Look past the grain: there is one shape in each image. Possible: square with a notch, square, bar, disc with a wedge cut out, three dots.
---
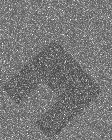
dark square with a notch
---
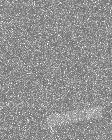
light bar
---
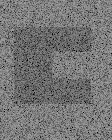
dark square with a notch
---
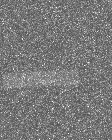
light bar
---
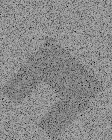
dark square with a notch
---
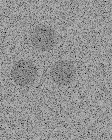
dark three dots
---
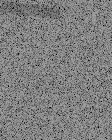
dark bar
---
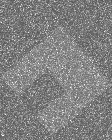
light square with a notch
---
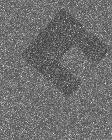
dark square with a notch
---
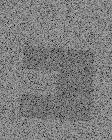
dark square with a notch
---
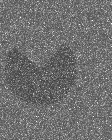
dark disc with a wedge cut out
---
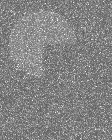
light disc with a wedge cut out
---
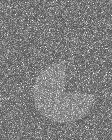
light disc with a wedge cut out
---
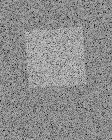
light square
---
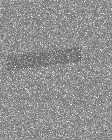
dark bar
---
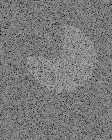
light disc with a wedge cut out
